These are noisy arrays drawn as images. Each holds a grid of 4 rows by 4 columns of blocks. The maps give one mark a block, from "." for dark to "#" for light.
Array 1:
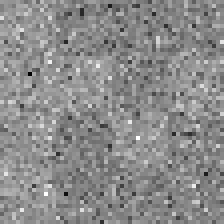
# . . .
# # . #
# . # .
# . . .
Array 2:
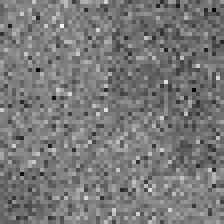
# # . .
# # . .
# # # .
. # # #
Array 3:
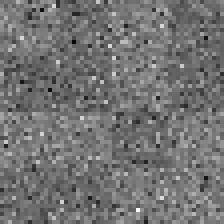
# . # .
. . # .
# # . #
. . # #
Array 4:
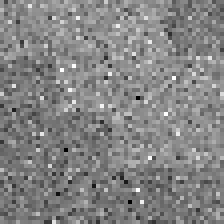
# # # .
. # # #
. . # #
. . . .
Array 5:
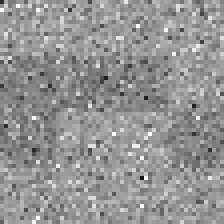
# # # #
. . . #
. # # .
# # # #
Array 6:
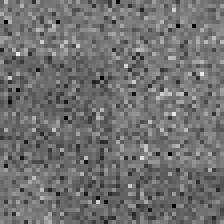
# # # #
. . # #
. . # #
# . . .
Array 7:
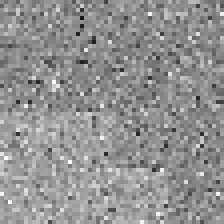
. . . .
. . . .
# # . .
# # # .
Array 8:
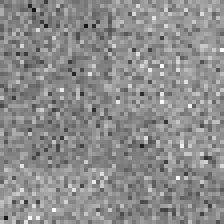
. . # #
. . # #
. . . #
# # . .
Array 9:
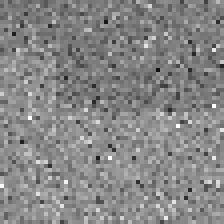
. . . .
# . . .
# # # #
# # # #
